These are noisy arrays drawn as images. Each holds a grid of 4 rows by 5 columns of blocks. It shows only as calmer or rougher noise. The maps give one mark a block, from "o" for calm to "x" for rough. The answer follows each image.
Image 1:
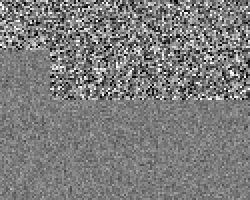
xxxxx
oxxxx
ooooo
ooooo
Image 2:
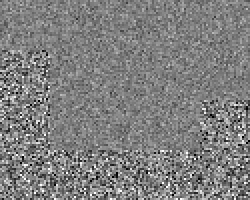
ooooo
xoooo
xooox
xxxxx
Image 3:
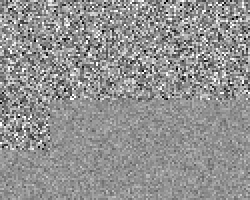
xxxxx
xxxxx
xoooo
ooooo
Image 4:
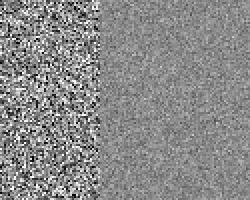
xxooo
xxooo
xxooo
xxooo
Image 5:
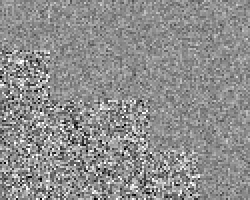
ooooo
xoooo
xxxoo
xxxxo
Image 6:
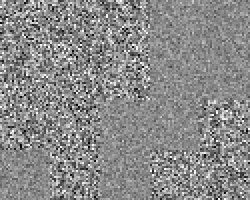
xxxoo
xxxoo
xxoox
oxoxx
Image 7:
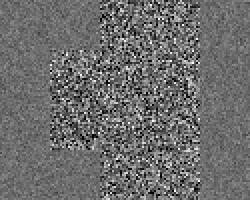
ooxxo
oxxxo
oxxxo
ooxxo
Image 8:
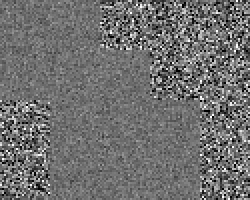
ooxxx
oooxx
xooox
xooox
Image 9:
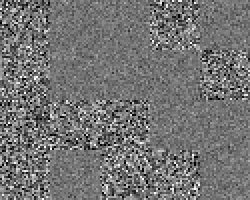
xooxo
xooox
xxxoo
xoxxo
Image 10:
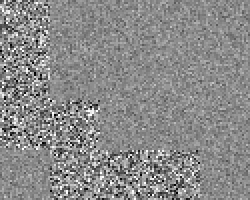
xoooo
xoooo
xxooo
oxxxo
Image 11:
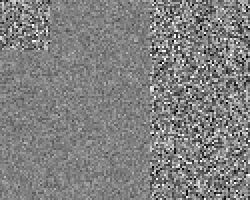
xooxx
oooxx
oooxx
oooxx
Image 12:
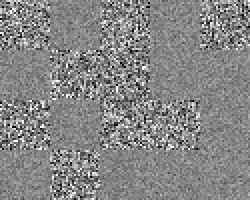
xoxox
oxxoo
xoxxo
oxooo
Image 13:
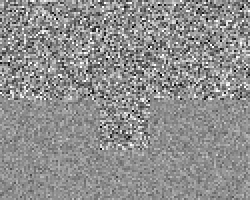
xxxxx
xxxxx
ooxoo
ooooo
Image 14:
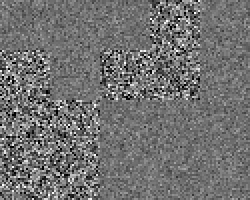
oooxo
xoxxo
xxooo
xxooo
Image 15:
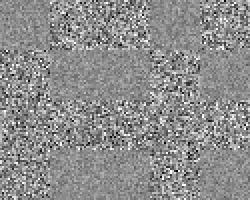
oxxox
xooxo
xxxxx
xooxo
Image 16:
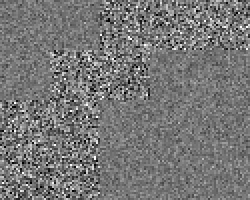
ooxxx
oxxoo
xxooo
xxooo
